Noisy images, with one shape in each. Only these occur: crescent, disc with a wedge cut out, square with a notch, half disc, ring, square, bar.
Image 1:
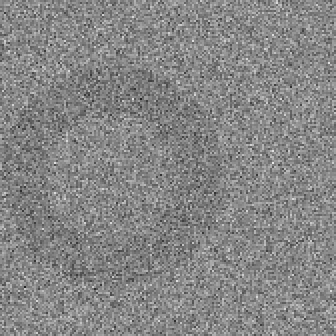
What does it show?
dark ring
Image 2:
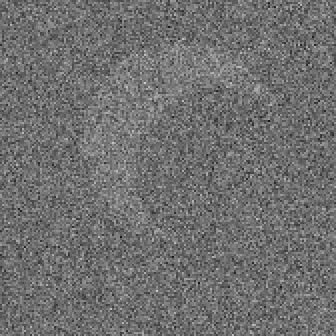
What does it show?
light crescent
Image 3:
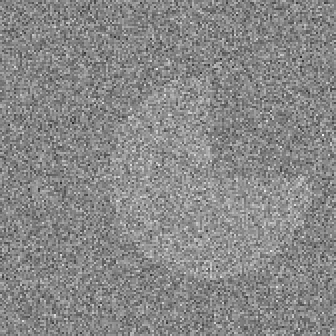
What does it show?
light disc with a wedge cut out
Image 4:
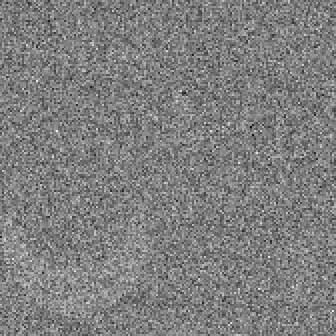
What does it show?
light crescent, bottom left
